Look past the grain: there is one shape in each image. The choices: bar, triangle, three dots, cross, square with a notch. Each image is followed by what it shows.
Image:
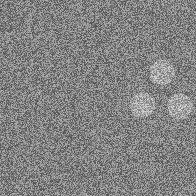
three dots
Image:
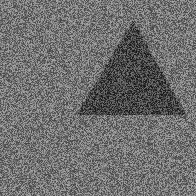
triangle
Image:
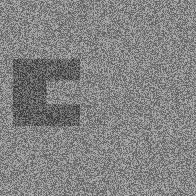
square with a notch
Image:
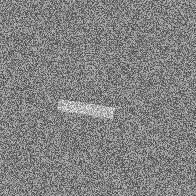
bar
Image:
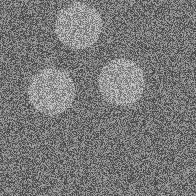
three dots
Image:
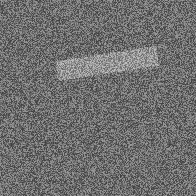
bar
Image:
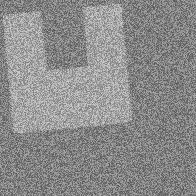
square with a notch
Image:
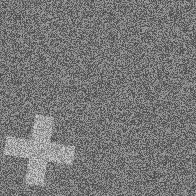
cross
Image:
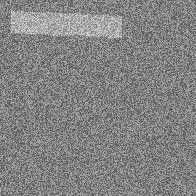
bar
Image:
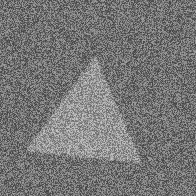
triangle
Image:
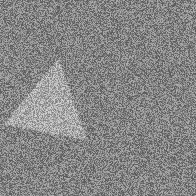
triangle
